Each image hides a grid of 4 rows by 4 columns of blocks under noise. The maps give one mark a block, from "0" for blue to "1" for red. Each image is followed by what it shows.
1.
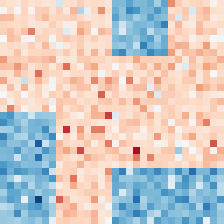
1 1 0 1
1 1 1 1
0 1 1 1
0 1 0 0
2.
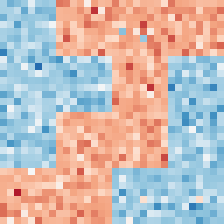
0 1 1 1
0 0 1 0
0 1 1 0
1 1 0 0
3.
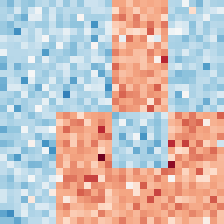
0 0 1 0
0 0 1 0
0 1 0 1
0 1 1 1
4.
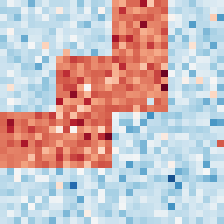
0 0 1 0
0 1 1 0
1 1 0 0
0 0 0 0
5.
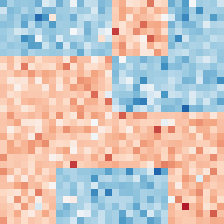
0 0 1 0
1 1 0 0
1 1 1 1
1 0 0 1
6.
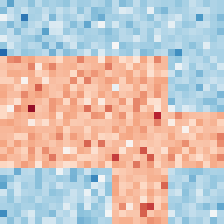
0 0 0 0
1 1 1 0
1 1 1 1
0 0 1 0
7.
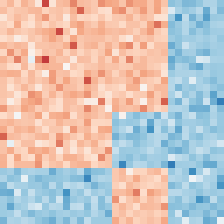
1 1 1 0
1 1 1 0
1 1 0 0
0 0 1 0
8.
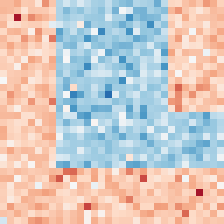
1 0 0 1
1 0 0 1
1 0 0 0
1 1 1 1
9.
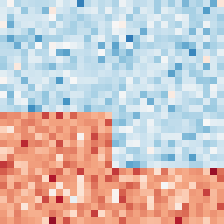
0 0 0 0
0 0 0 0
1 1 0 0
1 1 1 1
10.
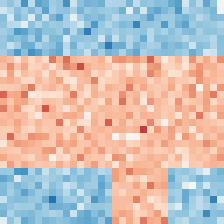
0 0 0 0
1 1 1 1
1 1 1 1
0 0 1 0
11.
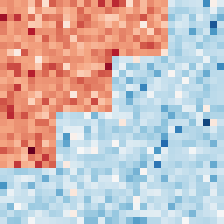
1 1 1 0
1 1 0 0
1 0 0 0
0 0 0 0
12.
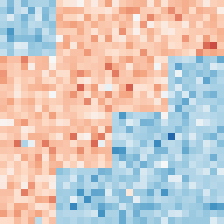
0 1 1 1
1 1 1 0
1 1 0 0
1 0 0 0
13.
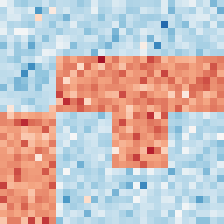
0 0 0 0
0 1 1 1
1 0 1 0
1 0 0 0
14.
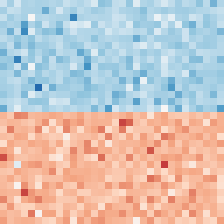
0 0 0 0
0 0 0 0
1 1 1 1
1 1 1 1
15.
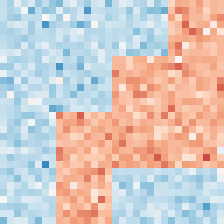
0 0 0 1
0 0 1 1
0 1 1 1
0 1 0 0
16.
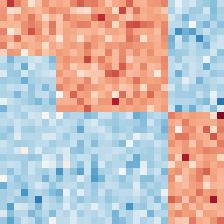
1 1 1 0
0 1 1 0
0 0 0 1
0 0 0 1
